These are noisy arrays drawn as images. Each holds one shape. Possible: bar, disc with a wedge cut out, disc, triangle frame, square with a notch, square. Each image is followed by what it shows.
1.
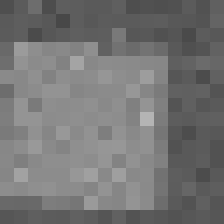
light square
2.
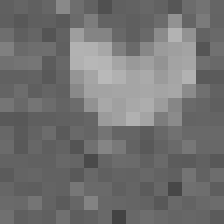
light disc with a wedge cut out
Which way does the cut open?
up
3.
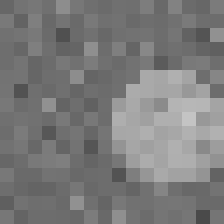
light disc
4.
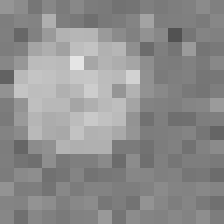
light disc
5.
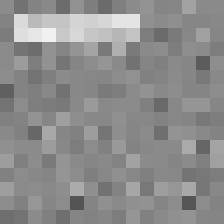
light bar
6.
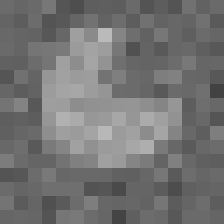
light disc with a wedge cut out
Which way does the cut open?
up and right
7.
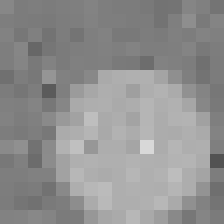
light disc
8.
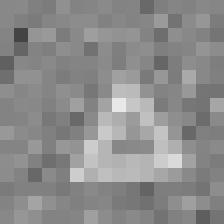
light triangle frame
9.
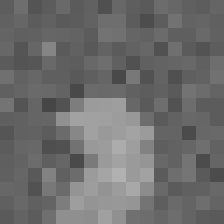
light disc with a wedge cut out
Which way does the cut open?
left
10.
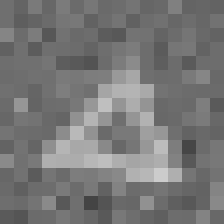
light triangle frame
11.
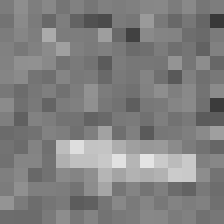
light bar
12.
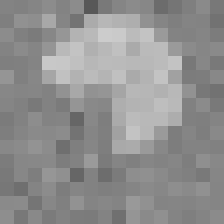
light disc with a wedge cut out
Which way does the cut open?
down and left
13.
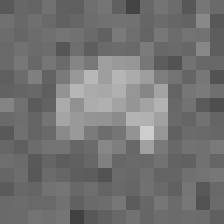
light disc with a wedge cut out
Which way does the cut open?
down
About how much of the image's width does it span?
half
